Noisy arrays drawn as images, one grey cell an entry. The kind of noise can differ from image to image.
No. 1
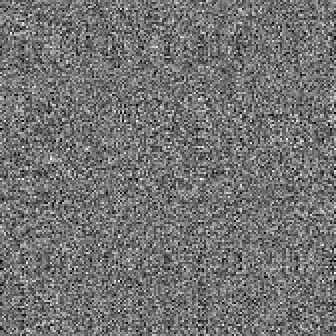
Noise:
low rank plus noise
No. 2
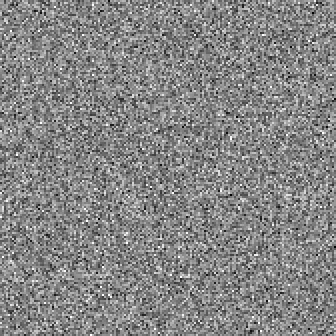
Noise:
independent entries
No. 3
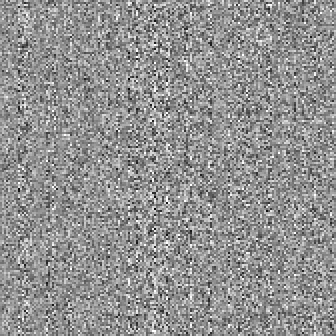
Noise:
columns of uneven size
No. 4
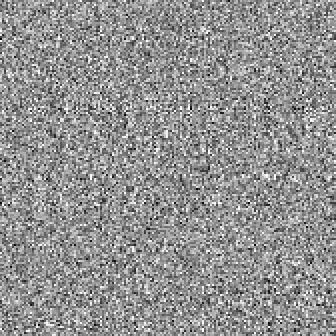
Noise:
low rank plus noise
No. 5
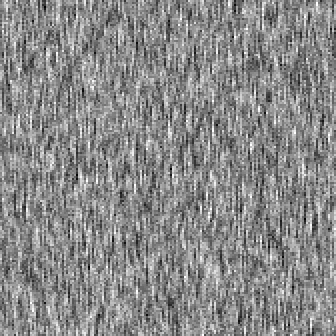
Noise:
streaked along the columns
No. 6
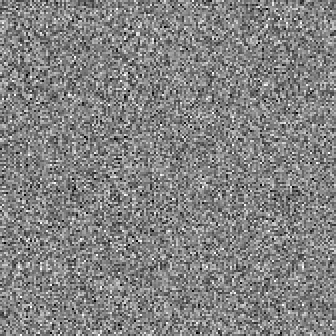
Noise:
low rank plus noise
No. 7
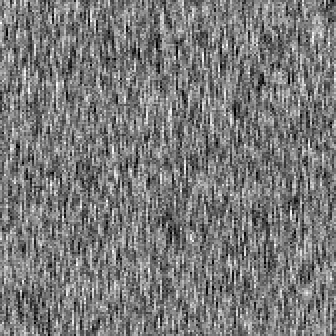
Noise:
streaked along the columns
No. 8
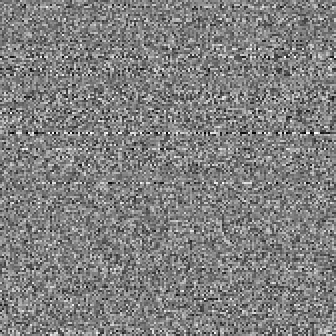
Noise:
rows of uneven size
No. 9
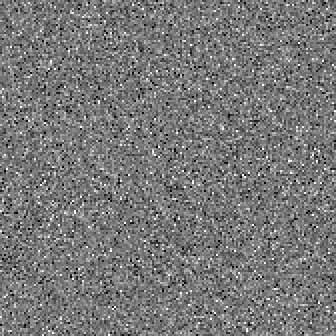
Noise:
heavy tails
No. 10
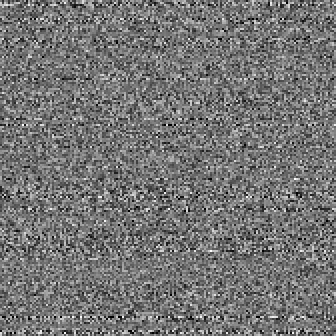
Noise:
rows of uneven size
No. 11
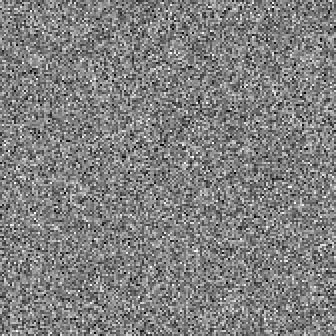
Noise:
independent entries
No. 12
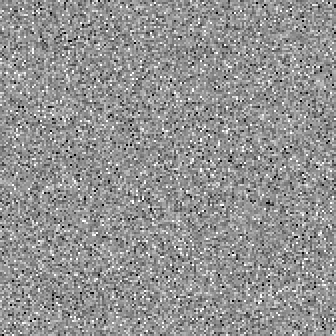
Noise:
heavy tails
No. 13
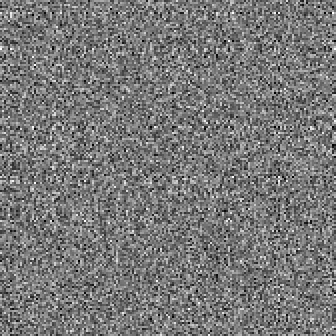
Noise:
low rank plus noise
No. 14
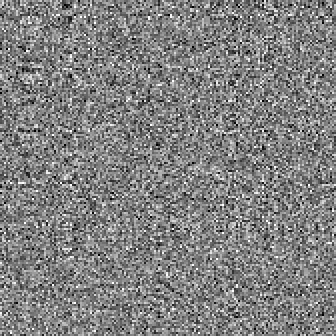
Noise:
low rank plus noise
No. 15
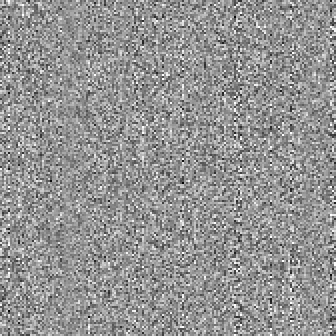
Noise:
columns of uneven size
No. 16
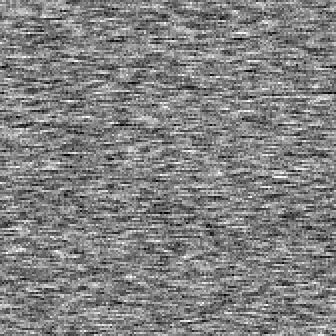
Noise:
streaked along the rows
